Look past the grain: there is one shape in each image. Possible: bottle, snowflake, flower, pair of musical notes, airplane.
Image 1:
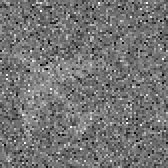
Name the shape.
airplane
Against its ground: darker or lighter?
lighter
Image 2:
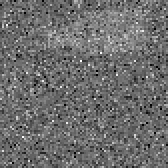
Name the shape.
bottle
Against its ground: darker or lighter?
lighter
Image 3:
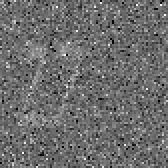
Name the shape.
pair of musical notes
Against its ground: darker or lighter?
lighter
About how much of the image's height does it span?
half
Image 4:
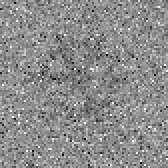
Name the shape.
snowflake
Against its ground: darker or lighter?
darker
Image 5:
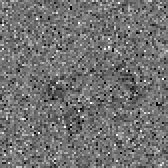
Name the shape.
pair of musical notes
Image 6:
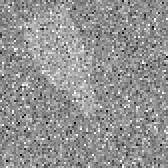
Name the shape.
bottle
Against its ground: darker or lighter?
lighter
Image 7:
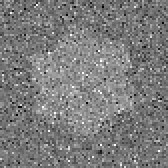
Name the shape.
flower
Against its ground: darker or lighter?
lighter
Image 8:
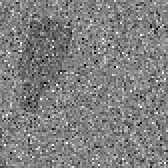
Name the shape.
bottle
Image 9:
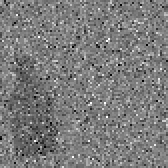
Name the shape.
bottle
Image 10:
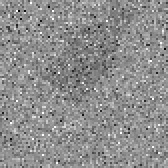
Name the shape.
bottle
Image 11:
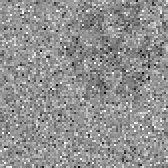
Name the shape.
snowflake
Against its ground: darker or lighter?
darker
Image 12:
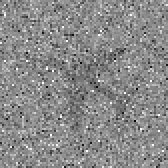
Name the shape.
airplane
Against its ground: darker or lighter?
darker
